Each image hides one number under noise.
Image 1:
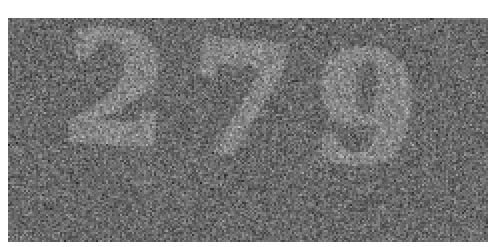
279
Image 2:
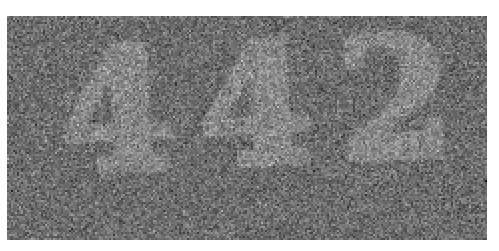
442
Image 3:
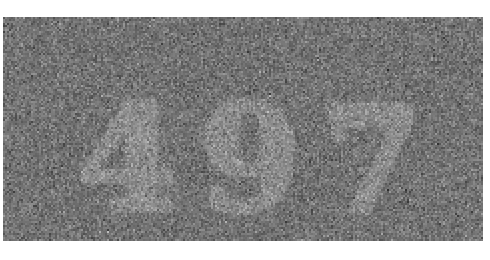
497
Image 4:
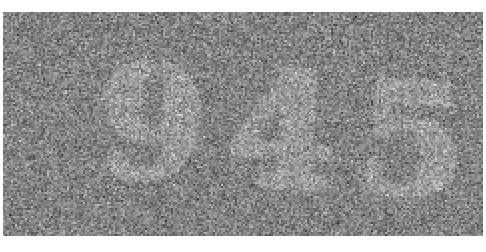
945
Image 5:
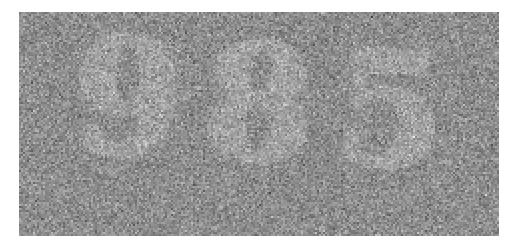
985
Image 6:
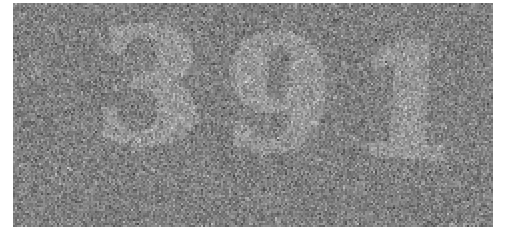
391
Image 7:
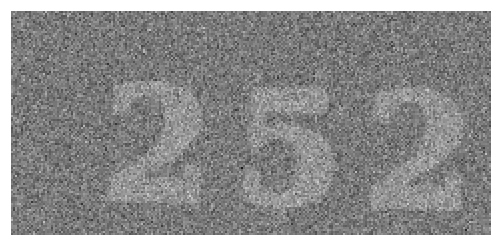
252
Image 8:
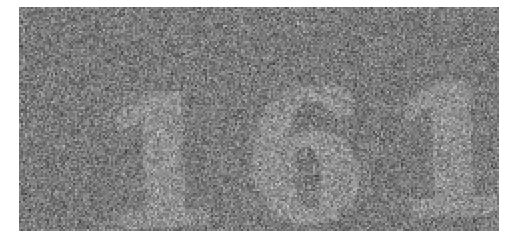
161
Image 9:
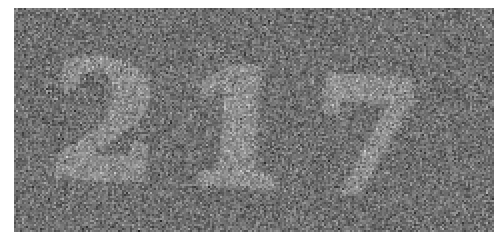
217
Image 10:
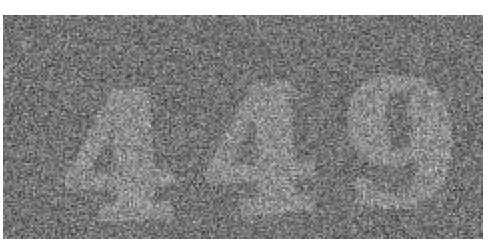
449
